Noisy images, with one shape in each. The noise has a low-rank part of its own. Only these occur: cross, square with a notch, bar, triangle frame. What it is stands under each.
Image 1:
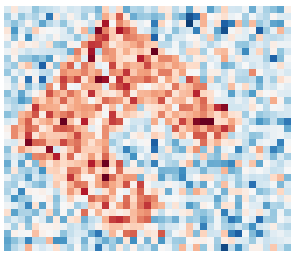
square with a notch
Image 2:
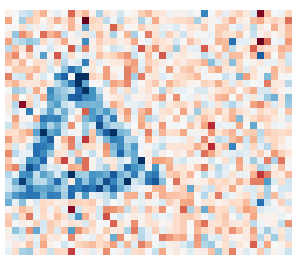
triangle frame
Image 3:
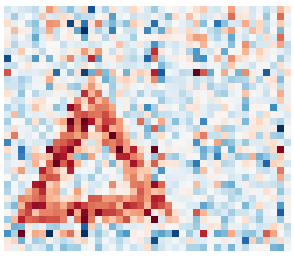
triangle frame
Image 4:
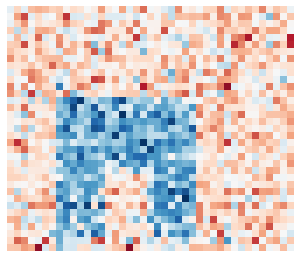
square with a notch
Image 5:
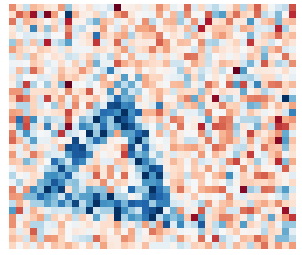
triangle frame
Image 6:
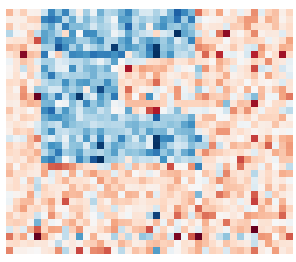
square with a notch
